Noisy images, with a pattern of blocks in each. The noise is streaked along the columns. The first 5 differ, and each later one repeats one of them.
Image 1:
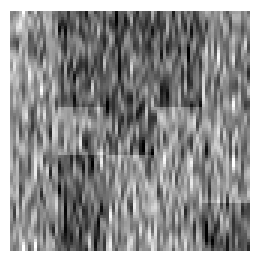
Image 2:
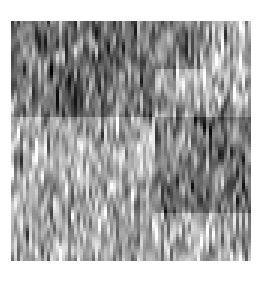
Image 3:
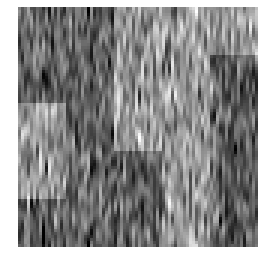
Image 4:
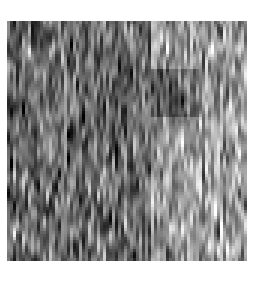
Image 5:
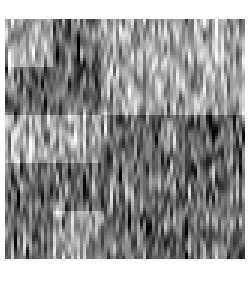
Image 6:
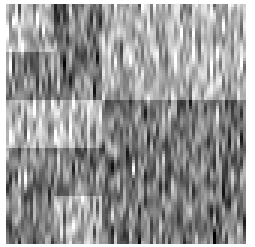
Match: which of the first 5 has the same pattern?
5
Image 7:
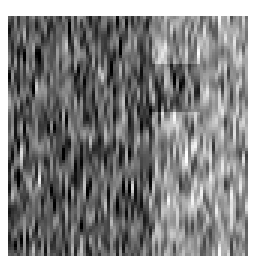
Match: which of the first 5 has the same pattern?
4
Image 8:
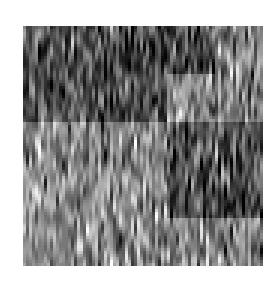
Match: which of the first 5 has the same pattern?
2
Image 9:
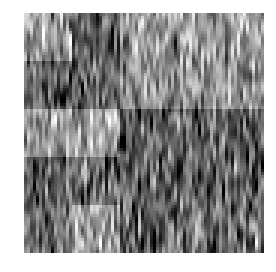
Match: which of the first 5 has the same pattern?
5
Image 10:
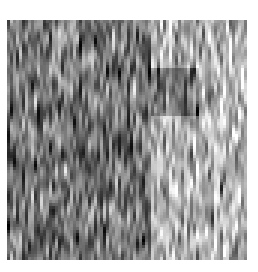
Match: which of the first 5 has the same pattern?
4
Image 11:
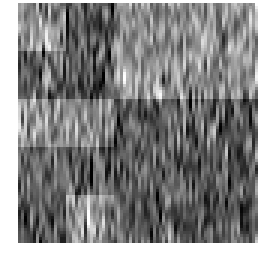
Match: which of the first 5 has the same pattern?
5
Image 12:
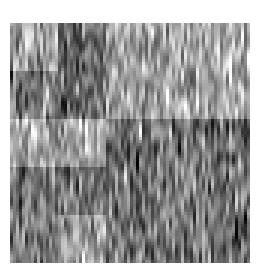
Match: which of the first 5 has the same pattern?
5
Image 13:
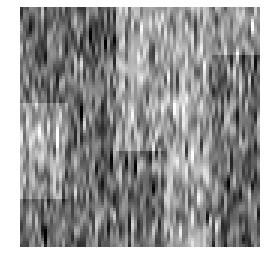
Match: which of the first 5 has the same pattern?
3
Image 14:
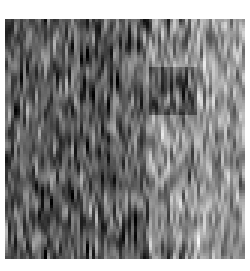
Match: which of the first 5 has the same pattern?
4
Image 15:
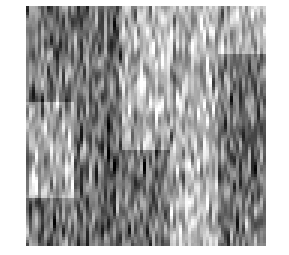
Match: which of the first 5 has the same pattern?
3
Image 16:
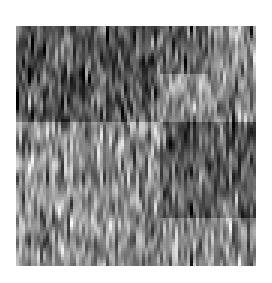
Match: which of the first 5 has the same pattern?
2
